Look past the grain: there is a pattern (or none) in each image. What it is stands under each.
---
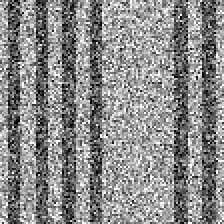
bands of columns
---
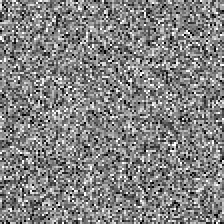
only noise
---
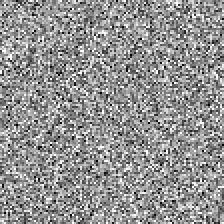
only noise
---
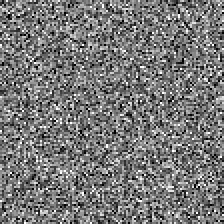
only noise
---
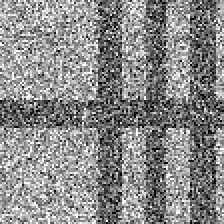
bands of rows crossing bands of columns
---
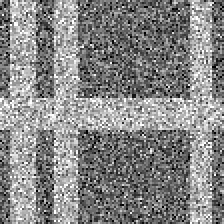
bands of rows crossing bands of columns
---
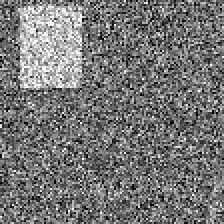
one block
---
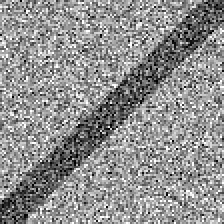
a diagonal band
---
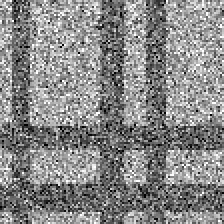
bands of rows crossing bands of columns
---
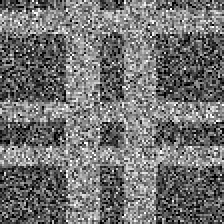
bands of rows crossing bands of columns
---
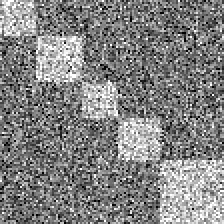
blocks along the diagonal
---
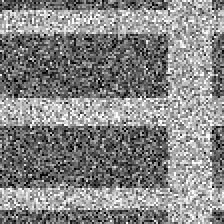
bands of rows crossing bands of columns
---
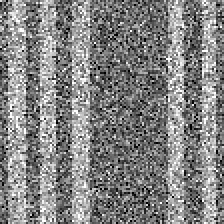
bands of columns
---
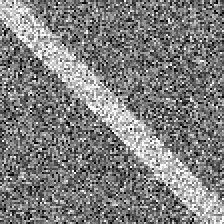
a diagonal band
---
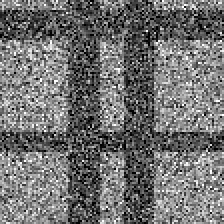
bands of rows crossing bands of columns
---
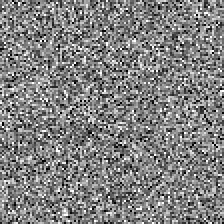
only noise
